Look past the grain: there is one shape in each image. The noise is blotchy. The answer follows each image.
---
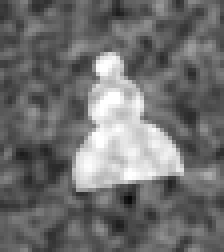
chess pawn
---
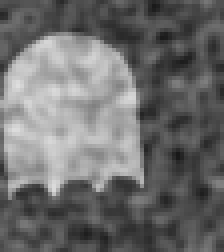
ghost
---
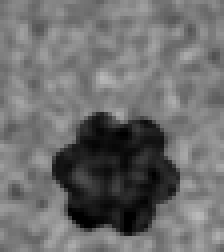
flower
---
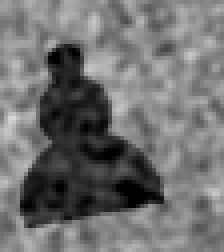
chess pawn
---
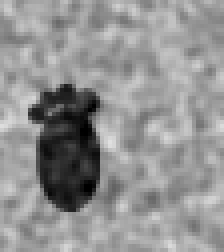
footprint
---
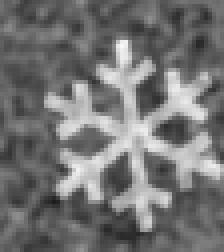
snowflake
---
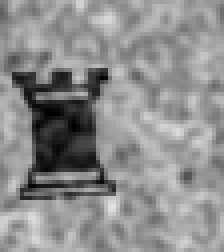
chess rook
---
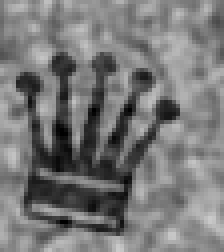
chess queen
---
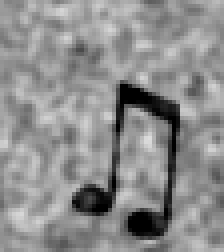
pair of musical notes
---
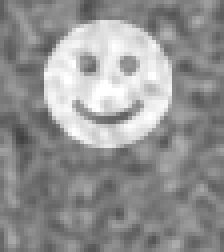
smiling face
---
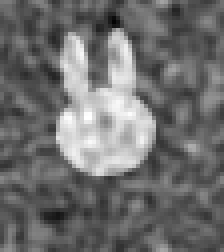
rabbit's head
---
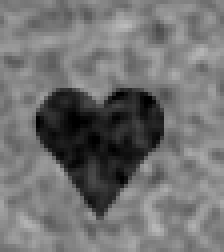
heart
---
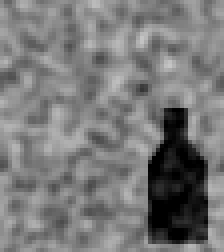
bottle
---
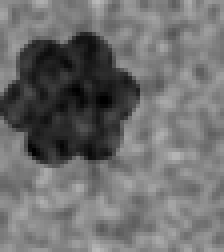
flower
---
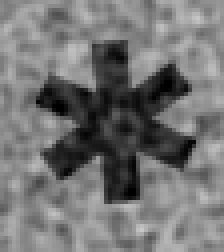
asterisk
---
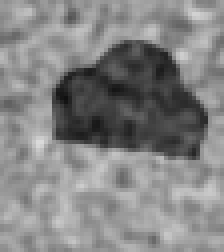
cloud
